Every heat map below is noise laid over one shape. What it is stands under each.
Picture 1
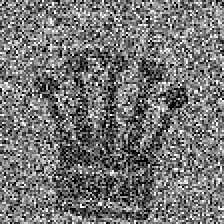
chess queen
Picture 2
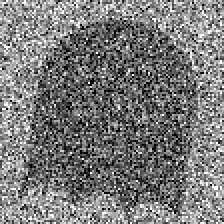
ghost
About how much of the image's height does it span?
nearly all
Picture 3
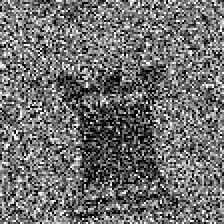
chess rook
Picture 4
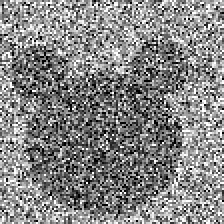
bear's head
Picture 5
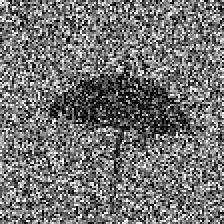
umbrella
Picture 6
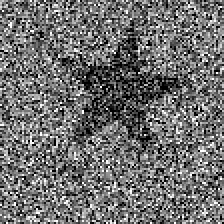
star
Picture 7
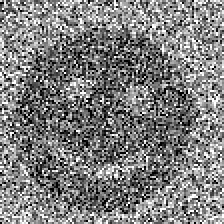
smiling face
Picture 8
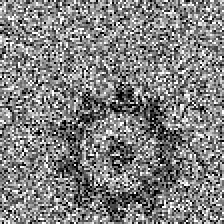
gear
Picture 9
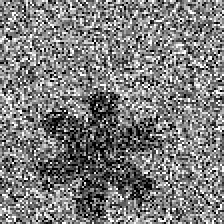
asterisk
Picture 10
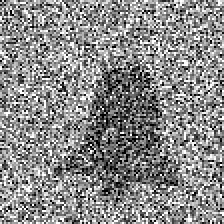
bell
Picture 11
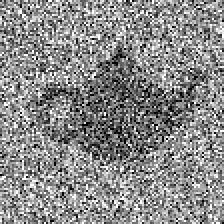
teapot
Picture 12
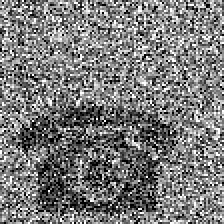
telephone
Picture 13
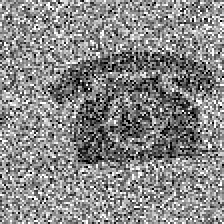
telephone
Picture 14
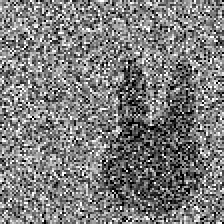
rabbit's head
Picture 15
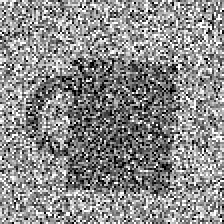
cup
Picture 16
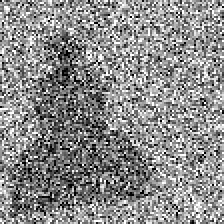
chess pawn
